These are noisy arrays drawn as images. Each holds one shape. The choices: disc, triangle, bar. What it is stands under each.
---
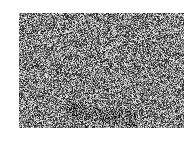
bar
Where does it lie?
bottom middle
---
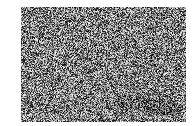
bar
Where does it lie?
bottom right
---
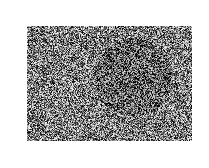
disc
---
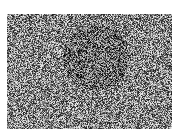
disc
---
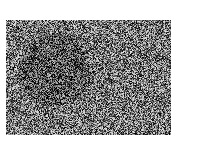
disc
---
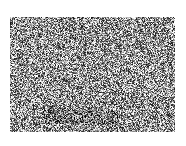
bar
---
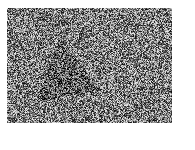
triangle
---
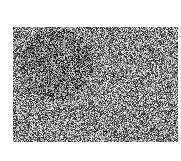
disc
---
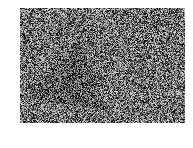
triangle
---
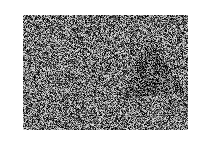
triangle
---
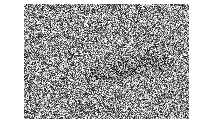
bar
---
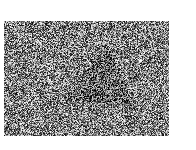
triangle
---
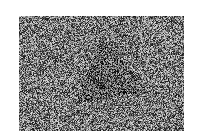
triangle
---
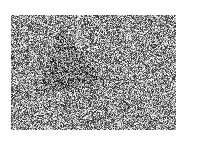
triangle
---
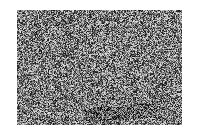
bar
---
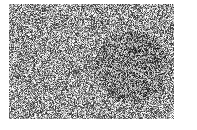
disc
